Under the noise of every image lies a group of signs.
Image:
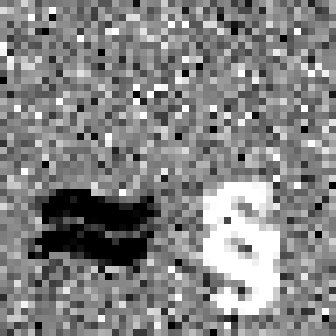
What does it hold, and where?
bottom left: dark approximately sign; bottom right: light section sign
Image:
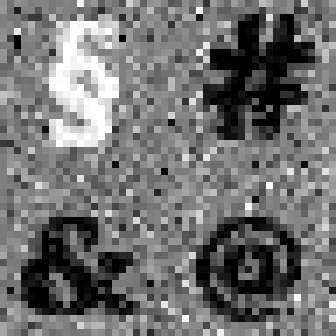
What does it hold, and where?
top left: light section sign; top right: dark hash sign; bottom left: dark ampersand; bottom right: dark at sign
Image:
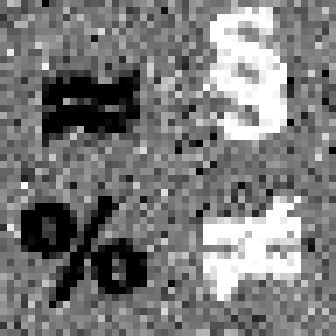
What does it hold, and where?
top left: dark approximately sign; top right: light section sign; bottom left: dark percent sign; bottom right: light not-equal sign
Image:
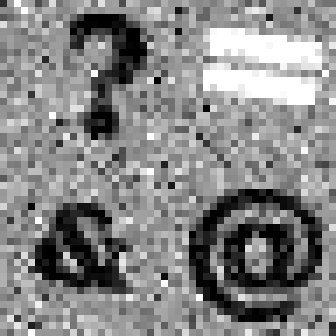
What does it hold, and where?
top left: dark question mark; top right: light equals sign; bottom left: dark ampersand; bottom right: dark at sign
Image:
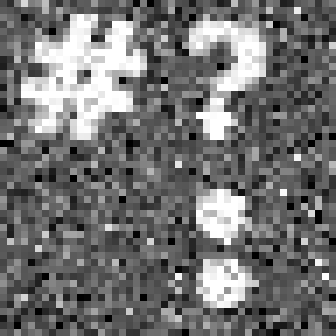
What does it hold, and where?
top left: light hash sign; top right: light question mark; bottom right: light colon
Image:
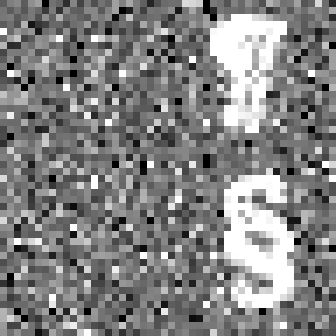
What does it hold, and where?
top right: light pilcrow; bottom right: light section sign
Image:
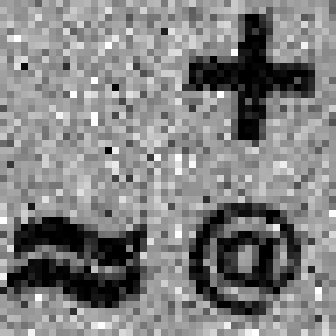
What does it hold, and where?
top right: dark plus sign; bottom left: dark approximately sign; bottom right: dark at sign
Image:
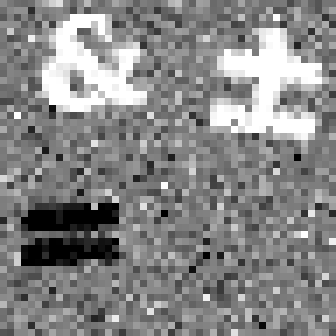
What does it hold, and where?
top left: light ampersand; top right: light plus-minus sign; bottom left: dark equals sign
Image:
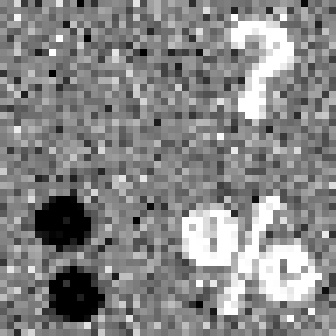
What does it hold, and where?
top right: light question mark; bottom left: dark colon; bottom right: light percent sign
